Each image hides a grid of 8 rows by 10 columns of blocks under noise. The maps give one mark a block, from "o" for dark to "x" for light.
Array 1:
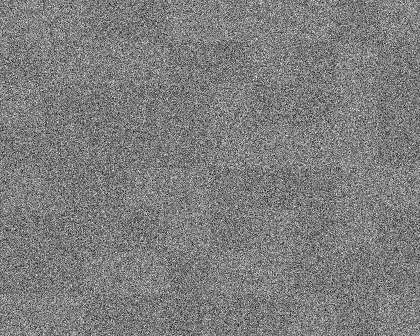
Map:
xxooxxxxox
oxxxooxoxo
xooooxooxo
oooooxxxxo
xooxxoooxx
ooooxoxoxo
ooxxoxxooo
xxoooooxox
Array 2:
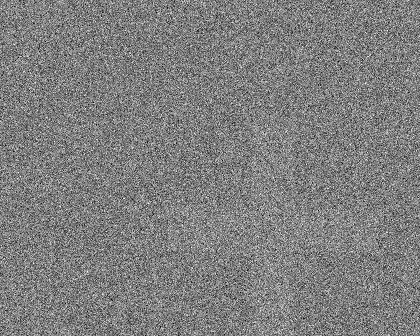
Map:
oooooooooo
oooooooooo
oooooooooo
ooooooxooo
ooooooxooo
ooooxxxxxo
ooooooxooo
ooooooxooo
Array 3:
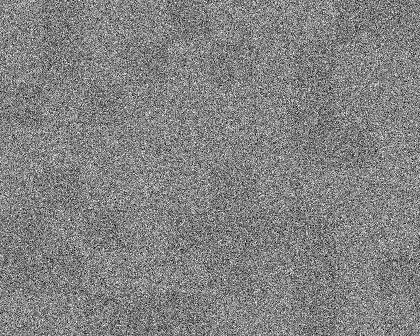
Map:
xoxxoxxxoo
xoxoxoxoxx
oxoxxxxoxx
xxxxxxxoox
xoxxxoxxxx
oxoxooooxx
ooxxxoxoxo
xxoooxxoxx
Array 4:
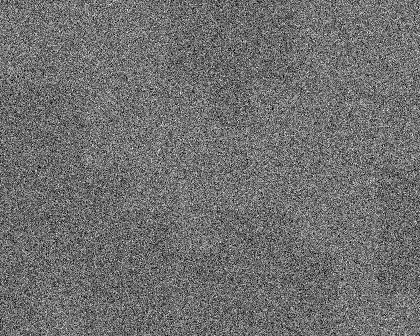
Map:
xxxxoooxxx
xxxxoooxxx
ooxxxoxxxx
ooxxxxxxxx
oooxxxxxxo
ooooxooxxo
ooooooooxo
oxooooooxx
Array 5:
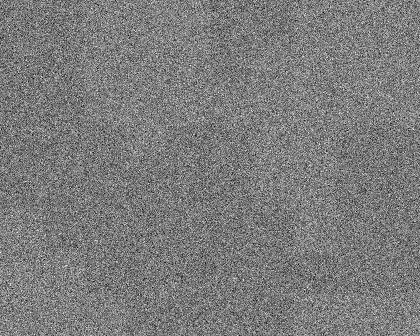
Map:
ooxxxooxxx
ooxxxoxxxx
ooxxxxxxxx
oooxooxxoo
ooooooxxoo
xooooooxoo
xxoooooooo
xxxooooxxx
